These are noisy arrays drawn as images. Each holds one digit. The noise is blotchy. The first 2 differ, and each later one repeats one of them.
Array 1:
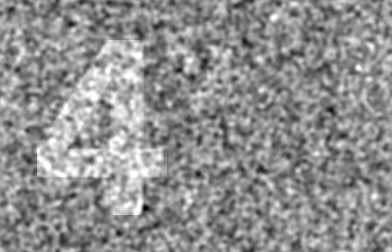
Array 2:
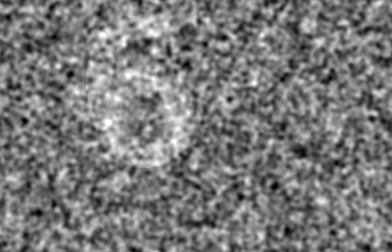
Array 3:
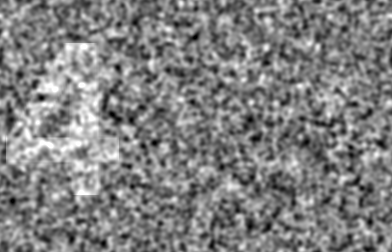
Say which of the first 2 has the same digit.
1
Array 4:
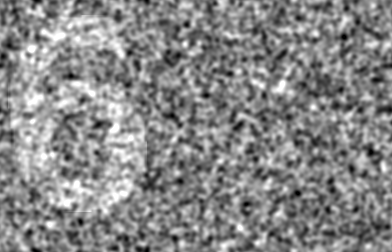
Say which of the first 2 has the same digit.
2
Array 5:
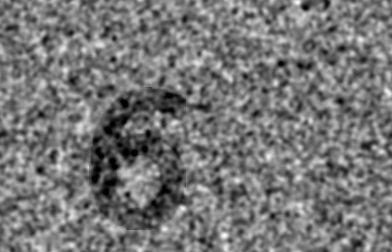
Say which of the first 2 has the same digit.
2
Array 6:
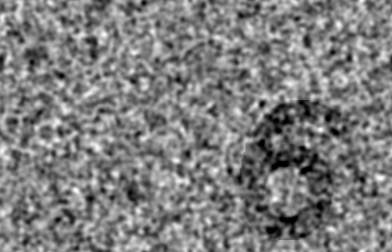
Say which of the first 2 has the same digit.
2
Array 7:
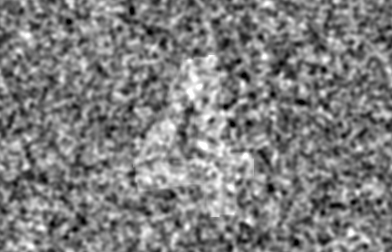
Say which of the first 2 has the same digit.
1
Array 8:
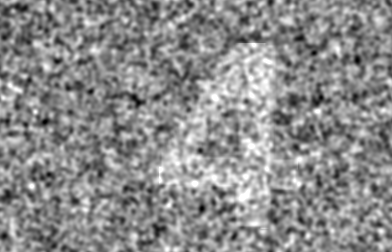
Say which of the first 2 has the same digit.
1
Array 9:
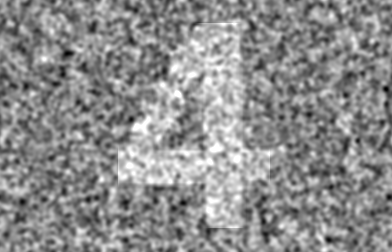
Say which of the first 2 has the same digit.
1
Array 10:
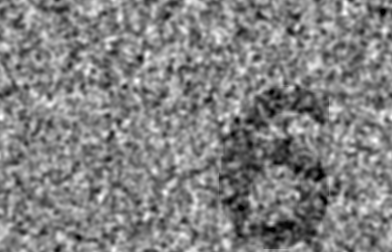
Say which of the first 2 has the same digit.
2
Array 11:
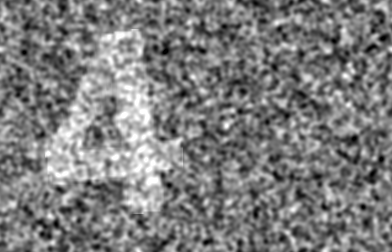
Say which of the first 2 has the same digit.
1
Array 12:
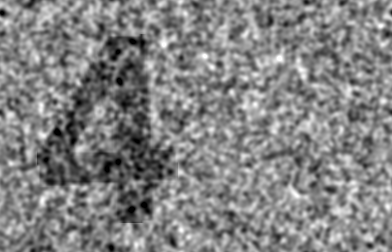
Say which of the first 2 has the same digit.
1
